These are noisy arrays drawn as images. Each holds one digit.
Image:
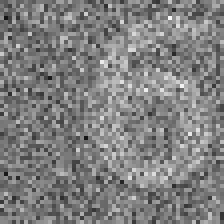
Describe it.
light 6
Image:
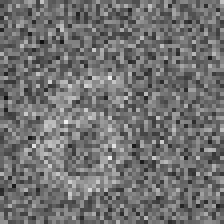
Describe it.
light 6
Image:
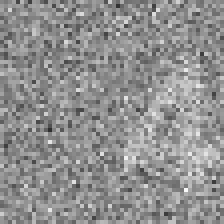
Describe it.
light 4
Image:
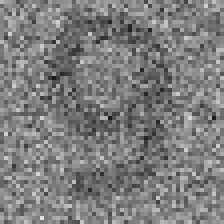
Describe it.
dark 9
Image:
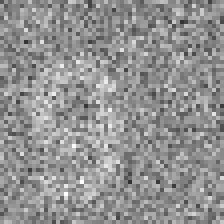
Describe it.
light 9
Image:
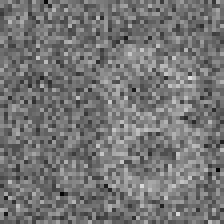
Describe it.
light 8
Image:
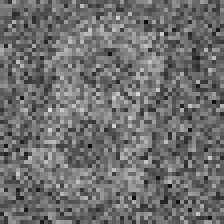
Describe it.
light 8
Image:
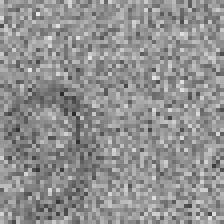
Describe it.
dark 9
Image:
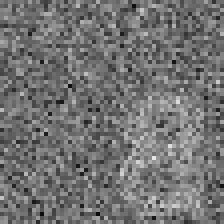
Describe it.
light 8
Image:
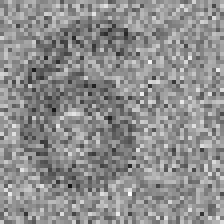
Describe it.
dark 6
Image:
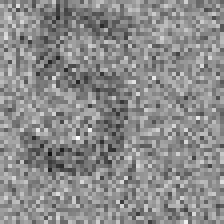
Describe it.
dark 5
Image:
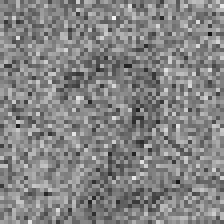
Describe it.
dark 2
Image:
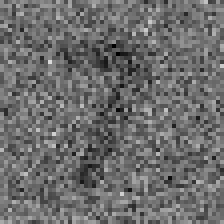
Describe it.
dark 7
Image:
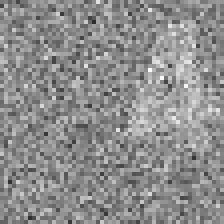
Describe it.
light 4
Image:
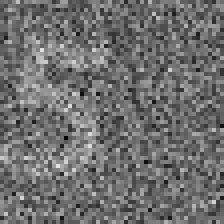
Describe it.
light 5
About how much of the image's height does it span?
two thirds
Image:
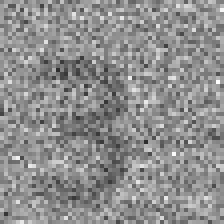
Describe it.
dark 3
